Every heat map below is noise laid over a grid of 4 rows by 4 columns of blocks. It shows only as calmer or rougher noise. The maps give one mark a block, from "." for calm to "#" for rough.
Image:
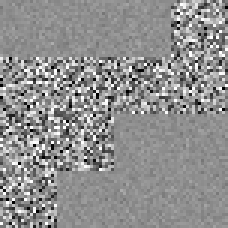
. . . #
# # # #
# # . .
# . . .
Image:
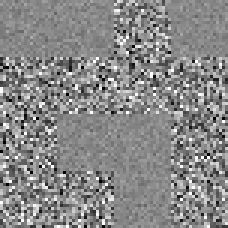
. . # .
# # # #
# . . #
# # . #
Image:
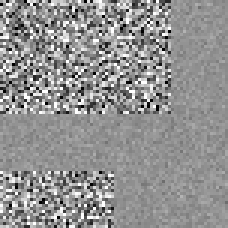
# # # .
# # # .
. . . .
# # . .
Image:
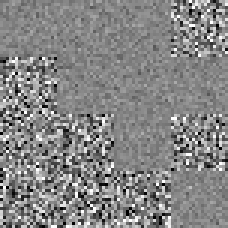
. . . #
# . . .
# # . #
# # # .
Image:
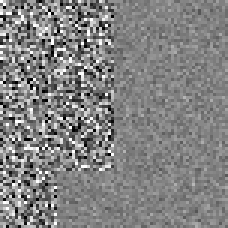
# # . .
# # . .
# # . .
# . . .
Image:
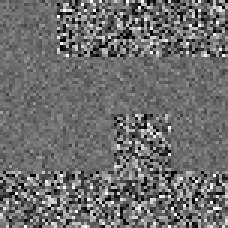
. # # #
. . . .
. . # .
# # # #
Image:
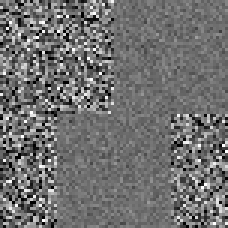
# # . .
# # . .
# . . #
# . . #
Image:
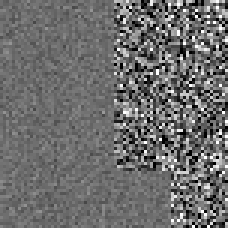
. . # #
. . # #
. . # #
. . . #
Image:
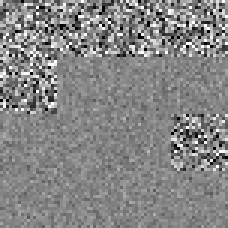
# # # #
# . . .
. . . #
. . . .
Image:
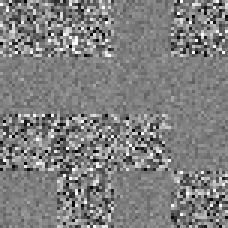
# # . #
. . . .
# # # .
. # . #
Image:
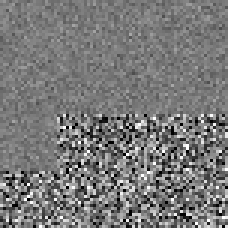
. . . .
. . . .
. # # #
# # # #
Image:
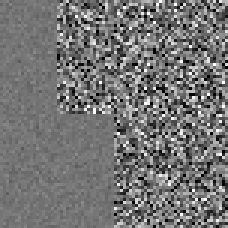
. # # #
. # # #
. . # #
. . # #
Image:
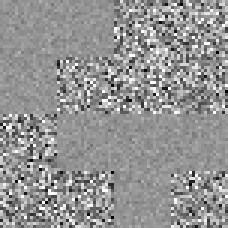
. . # #
. # # #
# . . .
# # . #
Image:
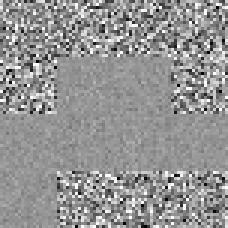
# # # #
# . . #
. . . .
. # # #
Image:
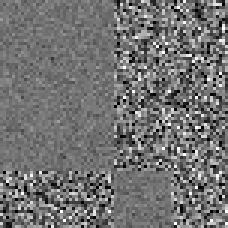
. . # #
. . # #
. . # #
# # . #
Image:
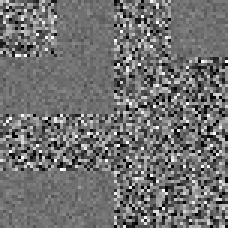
# . # .
. . # #
# # # #
. . # #
